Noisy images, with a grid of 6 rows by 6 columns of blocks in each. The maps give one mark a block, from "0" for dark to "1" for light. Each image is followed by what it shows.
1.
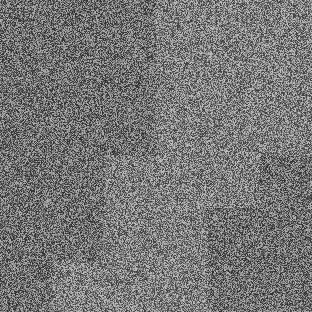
0 0 0 1 1 1
0 0 0 1 1 1
0 0 0 1 1 1
0 0 1 1 1 0
0 0 1 1 0 0
0 1 1 1 0 0
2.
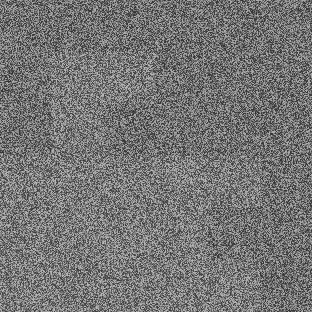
0 0 0 0 0 0
0 1 1 0 0 0
0 1 0 0 0 0
1 1 1 1 1 0
1 1 1 1 0 0
1 1 1 1 1 0
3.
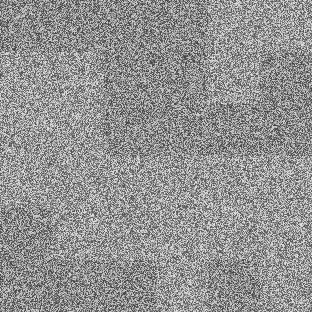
0 0 0 0 1 1
1 1 0 0 1 0
1 1 0 0 0 0
1 1 1 1 1 1
0 1 1 1 1 1
0 0 0 1 0 1
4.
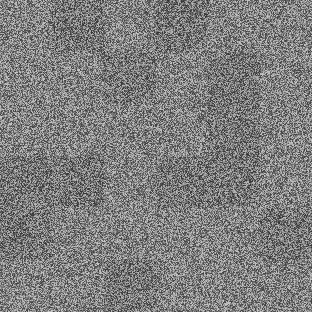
1 0 1 0 1 1
1 1 0 1 0 1
1 1 1 1 0 1
0 0 1 0 0 1
0 1 1 1 1 0
1 1 0 1 1 1
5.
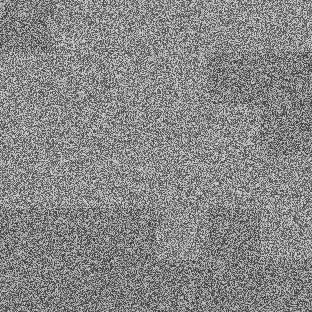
0 1 1 1 1 1
1 1 1 1 0 0
1 1 1 1 1 0
1 1 1 1 1 1
0 0 0 1 0 1
0 0 0 0 0 0
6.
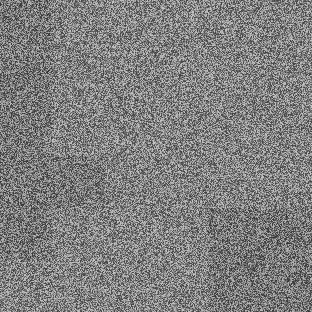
0 1 1 1 1 1
0 1 1 1 1 1
0 1 1 1 1 1
0 0 1 1 1 1
0 1 1 1 0 0
1 1 1 1 0 0
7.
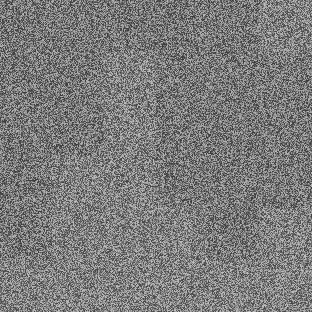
0 0 0 0 0 1
0 0 1 0 0 0
0 0 1 0 0 0
0 1 1 0 0 0
0 1 1 1 0 1
1 1 1 1 1 1
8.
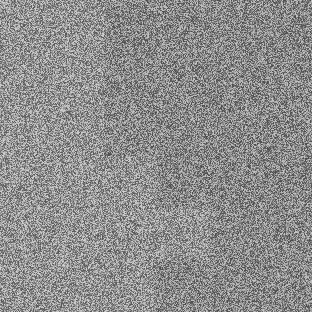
1 1 0 0 0 0
1 1 0 0 0 0
1 1 0 0 0 0
1 1 1 0 0 0
1 1 1 1 0 0
1 1 1 0 0 0
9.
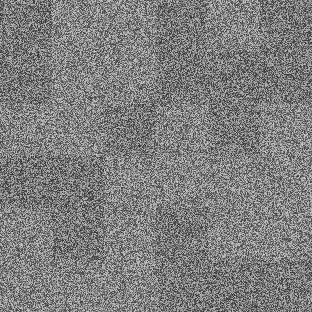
0 1 1 0 1 0
0 1 1 0 0 0
1 1 0 1 0 1
0 0 1 1 1 1
1 0 1 0 1 1
1 1 1 0 0 0
